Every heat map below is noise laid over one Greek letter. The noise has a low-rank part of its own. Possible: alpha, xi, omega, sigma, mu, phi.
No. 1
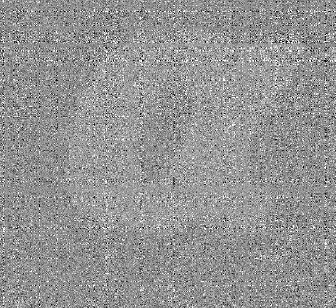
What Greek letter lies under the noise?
alpha
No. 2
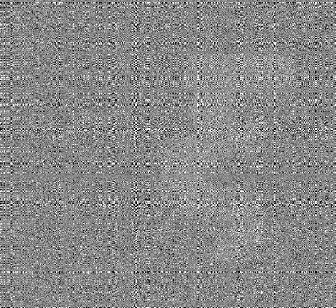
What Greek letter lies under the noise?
xi
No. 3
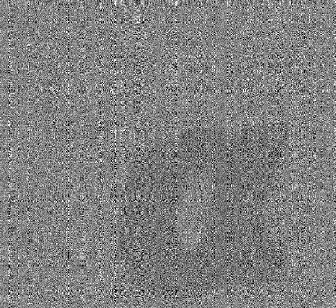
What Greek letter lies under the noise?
alpha
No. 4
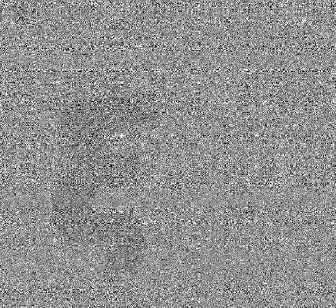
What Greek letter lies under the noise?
xi
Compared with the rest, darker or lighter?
darker
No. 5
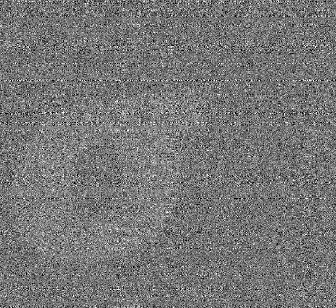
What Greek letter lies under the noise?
sigma
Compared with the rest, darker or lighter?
lighter
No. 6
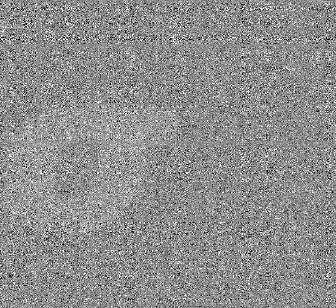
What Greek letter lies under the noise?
sigma
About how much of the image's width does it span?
half
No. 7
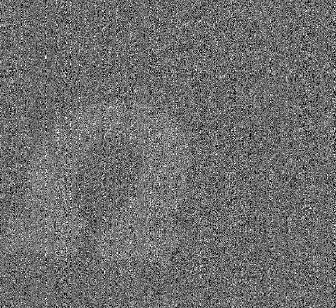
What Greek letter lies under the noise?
omega
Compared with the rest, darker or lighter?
lighter
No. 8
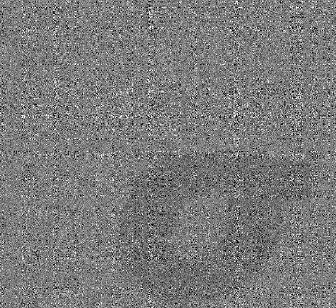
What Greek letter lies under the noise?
sigma
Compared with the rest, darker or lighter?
darker
